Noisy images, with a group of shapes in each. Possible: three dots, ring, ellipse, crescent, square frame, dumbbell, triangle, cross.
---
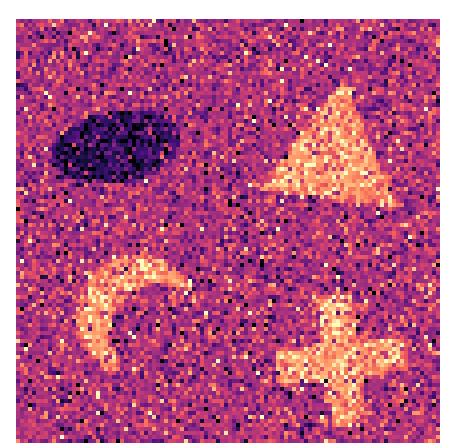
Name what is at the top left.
ellipse
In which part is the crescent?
bottom left
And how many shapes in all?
4
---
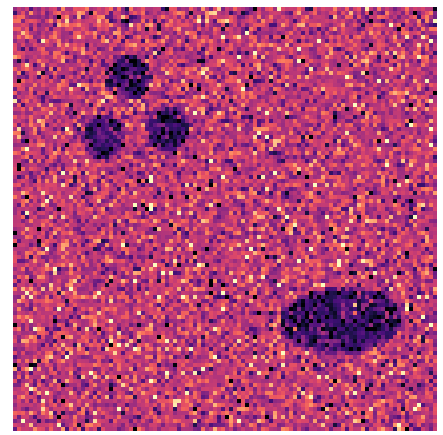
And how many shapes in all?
2
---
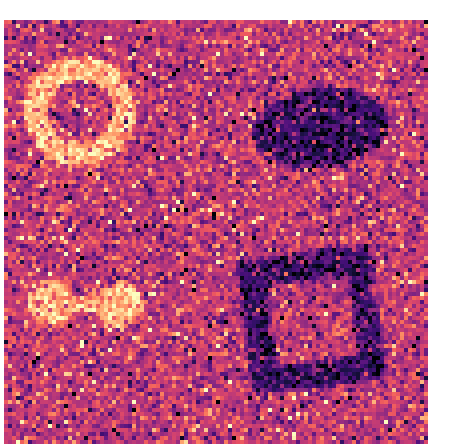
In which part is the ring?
top left
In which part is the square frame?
bottom right
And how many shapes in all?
4
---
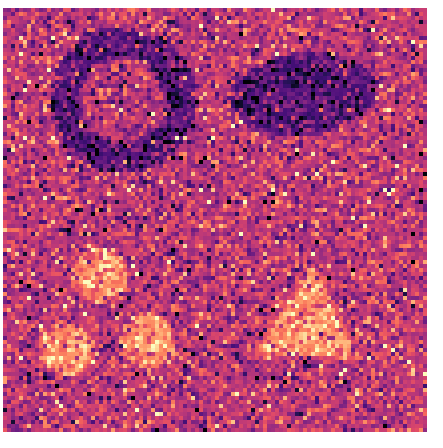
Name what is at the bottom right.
triangle
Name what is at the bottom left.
three dots
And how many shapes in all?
4
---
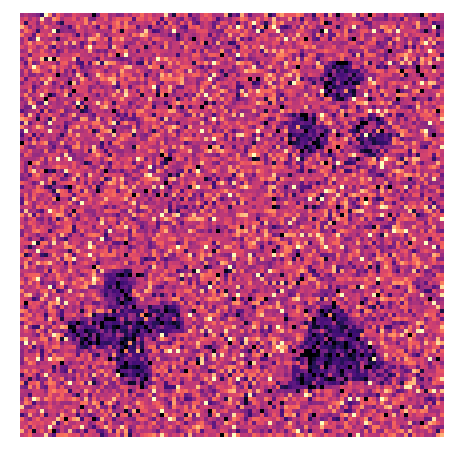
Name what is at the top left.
nothing
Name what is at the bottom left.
cross
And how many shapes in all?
3
